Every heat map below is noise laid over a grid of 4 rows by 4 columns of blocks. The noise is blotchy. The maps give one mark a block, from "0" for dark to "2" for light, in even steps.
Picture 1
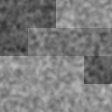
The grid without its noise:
0 0 2 2
0 1 1 1
2 2 2 0
2 2 2 2
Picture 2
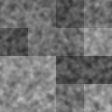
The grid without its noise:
1 1 0 1
0 1 1 2
2 2 0 0
2 2 1 2
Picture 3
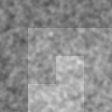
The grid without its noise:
0 0 0 0
0 1 1 1
0 1 2 1
0 2 2 1
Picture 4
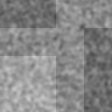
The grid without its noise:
0 0 1 1
1 1 1 0
2 2 1 0
2 2 1 0
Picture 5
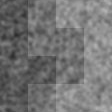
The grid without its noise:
0 1 2 2
0 1 1 2
0 0 1 2
0 1 2 2
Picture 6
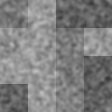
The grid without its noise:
1 2 0 0
2 2 1 2
2 2 1 0
0 2 1 0
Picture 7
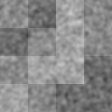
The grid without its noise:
1 0 2 1
0 1 2 1
1 2 2 0
2 1 0 0
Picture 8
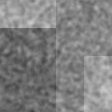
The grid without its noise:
2 2 1 1
0 0 1 1
0 0 1 2
0 0 1 2
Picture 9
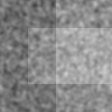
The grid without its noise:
0 0 1 1
0 1 2 2
0 1 2 2
0 0 1 1
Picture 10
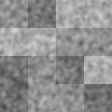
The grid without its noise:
1 0 2 2
2 2 1 1
0 1 0 2
0 1 1 0
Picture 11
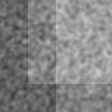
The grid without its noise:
0 1 2 2
0 1 2 2
0 1 2 2
0 0 1 1
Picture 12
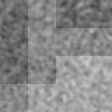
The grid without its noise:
0 1 0 0
0 1 1 1
0 1 2 2
1 2 2 2
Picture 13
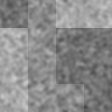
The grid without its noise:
0 1 2 2
2 1 0 0
2 1 0 0
2 1 1 0
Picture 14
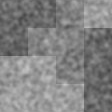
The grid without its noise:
0 0 1 2
0 1 1 0
2 2 1 0
2 2 2 0
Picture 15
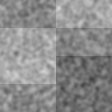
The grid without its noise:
1 1 2 2
2 2 1 1
2 2 0 0
1 1 0 0
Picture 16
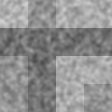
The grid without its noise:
2 1 2 2
0 0 0 0
1 0 2 2
1 0 2 1
